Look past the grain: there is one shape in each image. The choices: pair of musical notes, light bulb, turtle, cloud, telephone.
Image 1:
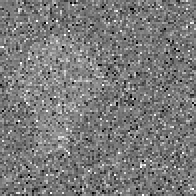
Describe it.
light light bulb
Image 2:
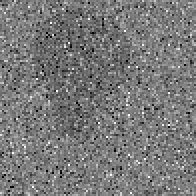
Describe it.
dark light bulb
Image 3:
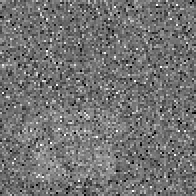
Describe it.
light telephone
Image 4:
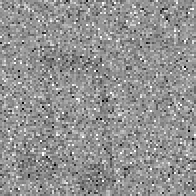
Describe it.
dark pair of musical notes
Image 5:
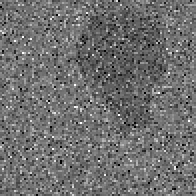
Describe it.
dark light bulb
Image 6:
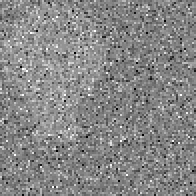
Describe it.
light light bulb
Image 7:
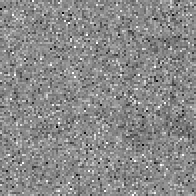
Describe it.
dark pair of musical notes
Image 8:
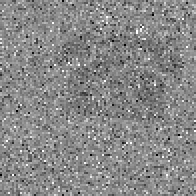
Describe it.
dark telephone
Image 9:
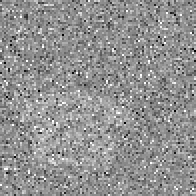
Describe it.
light telephone
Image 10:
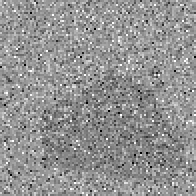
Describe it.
dark cloud
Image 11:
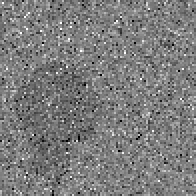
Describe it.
dark light bulb
